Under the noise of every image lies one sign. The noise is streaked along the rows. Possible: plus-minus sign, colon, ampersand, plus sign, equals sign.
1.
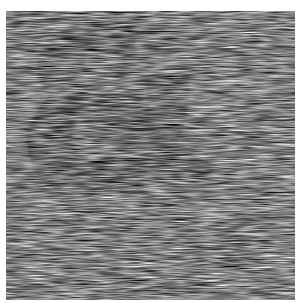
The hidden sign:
ampersand
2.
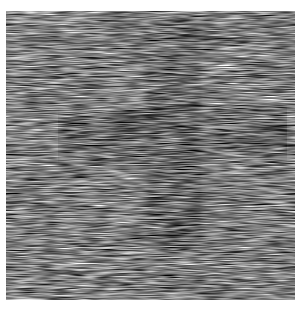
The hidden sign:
plus sign
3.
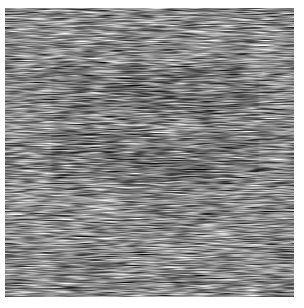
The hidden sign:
equals sign
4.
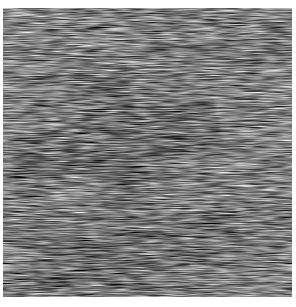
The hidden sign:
plus-minus sign
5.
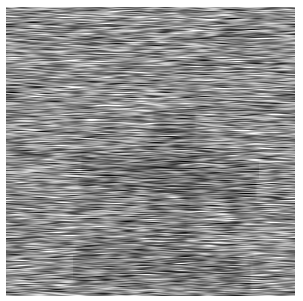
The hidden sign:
plus-minus sign
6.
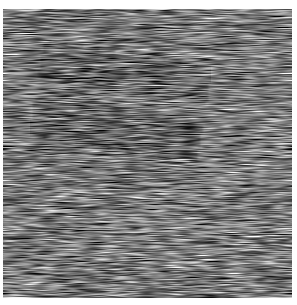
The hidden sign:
equals sign
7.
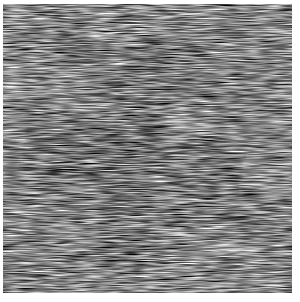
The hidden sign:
plus sign
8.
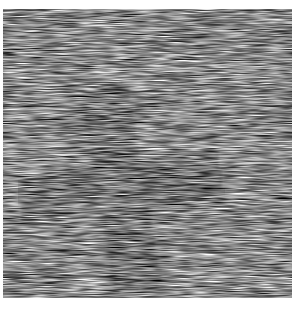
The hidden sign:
plus sign
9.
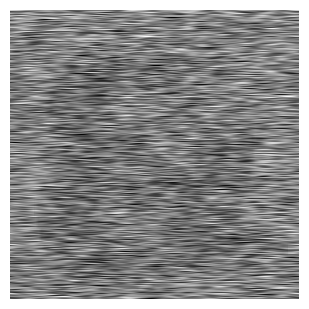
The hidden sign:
ampersand
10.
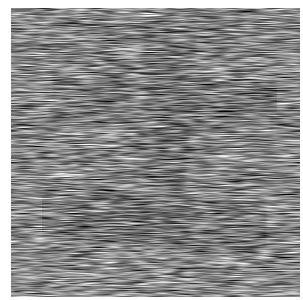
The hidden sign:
plus-minus sign
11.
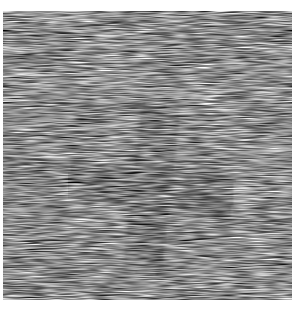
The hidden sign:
plus sign
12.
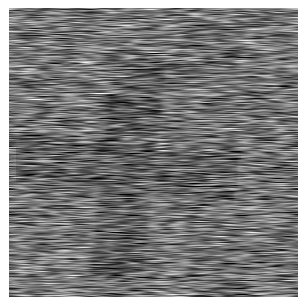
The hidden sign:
plus sign
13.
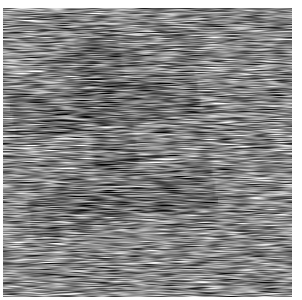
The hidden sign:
plus-minus sign
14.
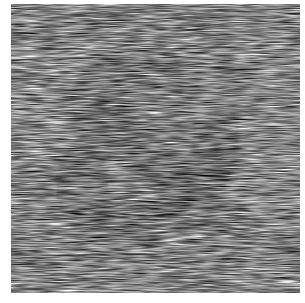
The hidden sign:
ampersand
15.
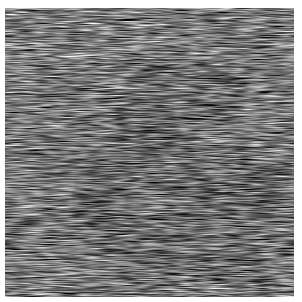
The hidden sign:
ampersand
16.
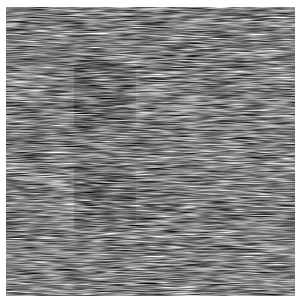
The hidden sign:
colon
